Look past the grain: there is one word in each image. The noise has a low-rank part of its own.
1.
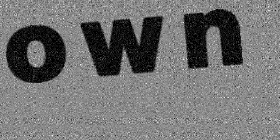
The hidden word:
own
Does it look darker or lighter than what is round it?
darker
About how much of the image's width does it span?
nearly all
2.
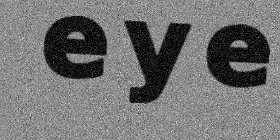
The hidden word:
eye
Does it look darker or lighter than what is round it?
darker
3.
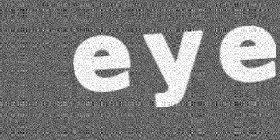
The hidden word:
eye
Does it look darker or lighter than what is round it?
lighter
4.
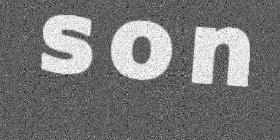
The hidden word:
son
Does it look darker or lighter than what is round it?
lighter
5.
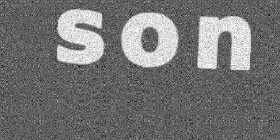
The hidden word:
son
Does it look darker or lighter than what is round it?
lighter
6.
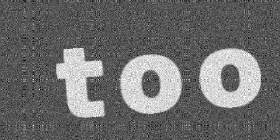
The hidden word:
too
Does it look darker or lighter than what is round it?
lighter
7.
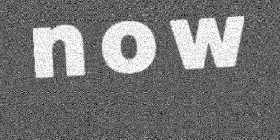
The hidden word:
now
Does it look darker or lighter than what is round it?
lighter
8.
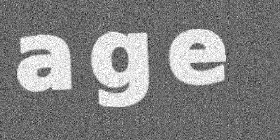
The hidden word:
age
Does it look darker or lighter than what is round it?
lighter
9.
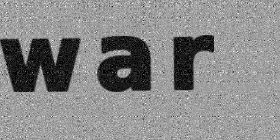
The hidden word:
war
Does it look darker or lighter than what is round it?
darker
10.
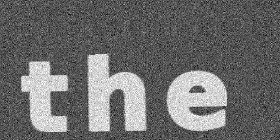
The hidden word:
the
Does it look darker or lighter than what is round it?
lighter
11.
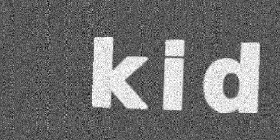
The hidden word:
kid
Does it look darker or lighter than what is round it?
lighter
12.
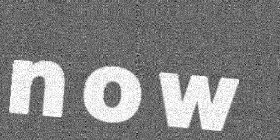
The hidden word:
now
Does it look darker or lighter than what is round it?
lighter
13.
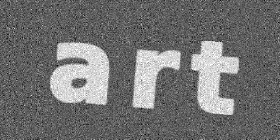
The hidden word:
art
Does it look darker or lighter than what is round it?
lighter
